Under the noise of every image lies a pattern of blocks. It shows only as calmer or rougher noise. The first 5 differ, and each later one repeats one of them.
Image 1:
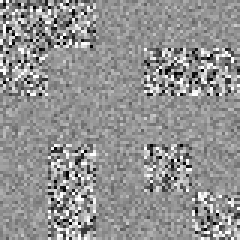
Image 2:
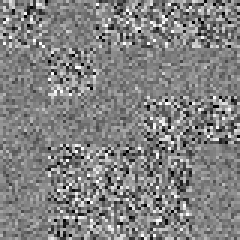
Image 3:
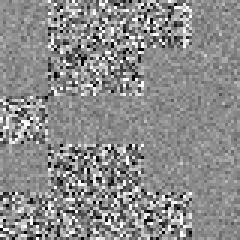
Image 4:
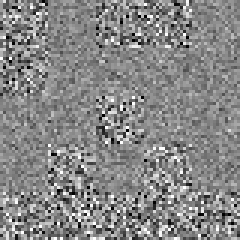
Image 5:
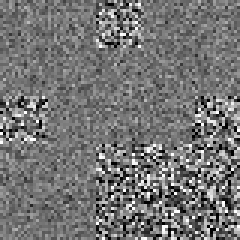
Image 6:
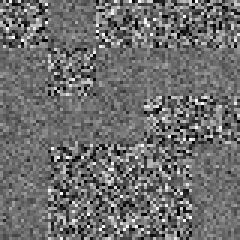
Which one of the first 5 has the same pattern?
2
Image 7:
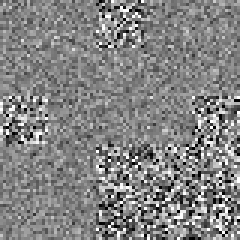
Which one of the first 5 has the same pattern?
5
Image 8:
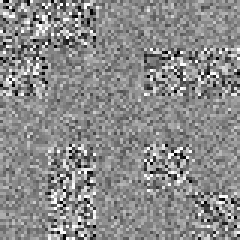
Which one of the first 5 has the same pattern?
1
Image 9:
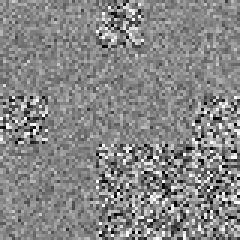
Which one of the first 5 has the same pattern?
5
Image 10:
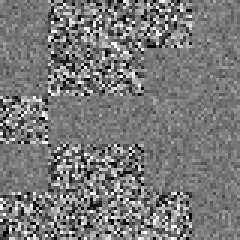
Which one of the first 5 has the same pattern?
3
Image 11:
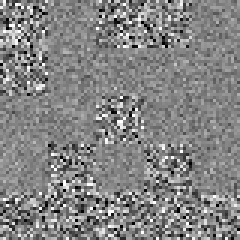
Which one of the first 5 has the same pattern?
4
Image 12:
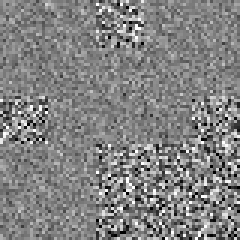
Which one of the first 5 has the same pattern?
5
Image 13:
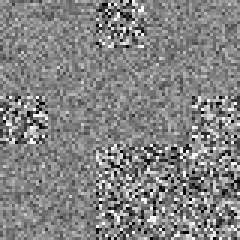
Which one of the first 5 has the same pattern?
5
